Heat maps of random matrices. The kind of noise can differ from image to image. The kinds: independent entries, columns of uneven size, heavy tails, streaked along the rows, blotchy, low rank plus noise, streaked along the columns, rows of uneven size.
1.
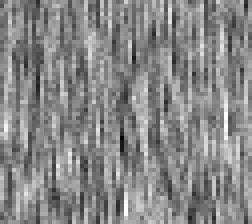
streaked along the columns
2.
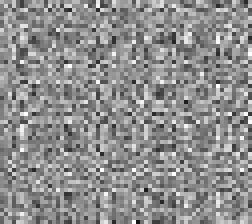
low rank plus noise
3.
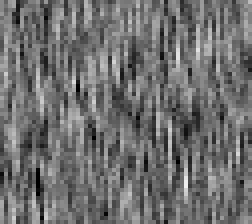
streaked along the columns
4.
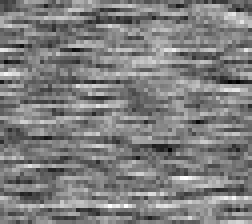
streaked along the rows
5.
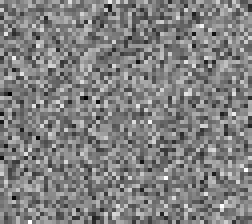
independent entries
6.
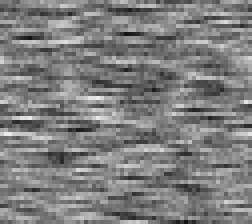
streaked along the rows
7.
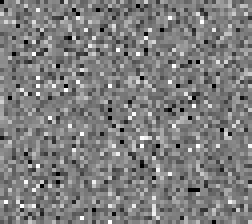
heavy tails
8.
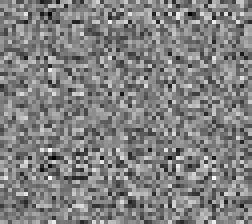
low rank plus noise
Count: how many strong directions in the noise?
three or four
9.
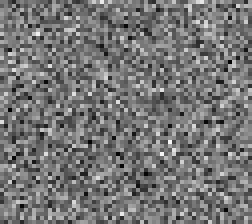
independent entries
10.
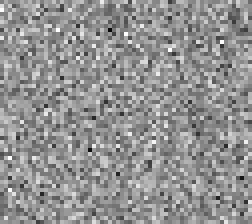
independent entries
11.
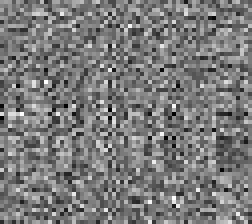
low rank plus noise
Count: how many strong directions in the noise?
two
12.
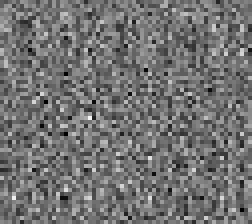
low rank plus noise
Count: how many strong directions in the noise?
three or four
